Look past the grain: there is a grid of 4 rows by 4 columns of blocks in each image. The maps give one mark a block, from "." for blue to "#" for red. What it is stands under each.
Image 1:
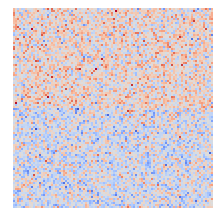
# # # #
# # # #
. . . .
. . . .
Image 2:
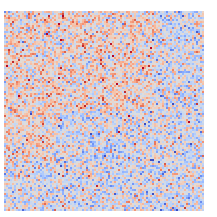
# # # .
# # # .
# . . .
. . . .
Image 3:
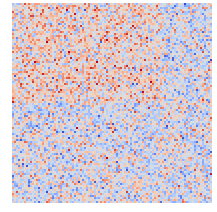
# # # .
# # # .
. . . .
. . . .
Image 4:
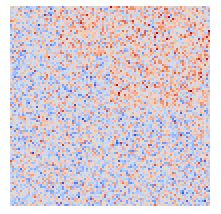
. # # #
. . # #
. . . .
. . . .
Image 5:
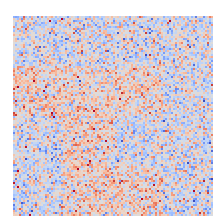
. . . .
# # # .
. # . .
. # # .
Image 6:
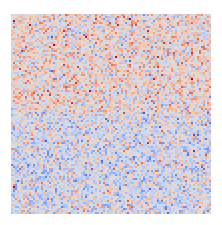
# # # #
# # # #
. . . .
. . . .
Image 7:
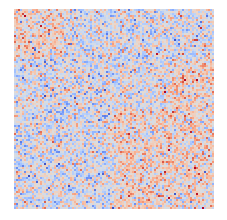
# . . .
. . . #
. . # #
. . # #
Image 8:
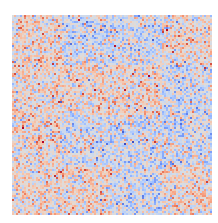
# . . #
# # # .
# . . .
# # . #
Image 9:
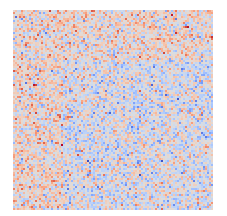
# # # #
# . . .
# . . .
# . . .
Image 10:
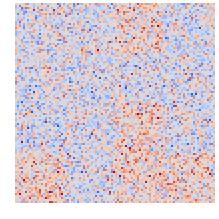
. . # .
. . . .
. . # .
# . # #
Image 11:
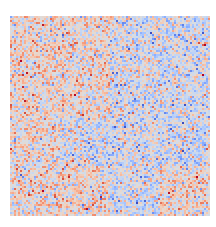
# # . .
# # . .
# . . .
# # . #
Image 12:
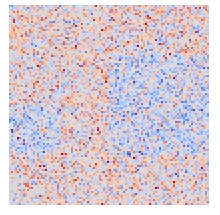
# # # #
# # . .
. # . .
# # # #
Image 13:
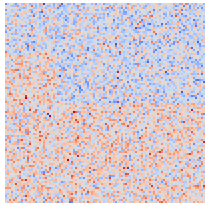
. . . .
# . . .
# # # #
# # # #
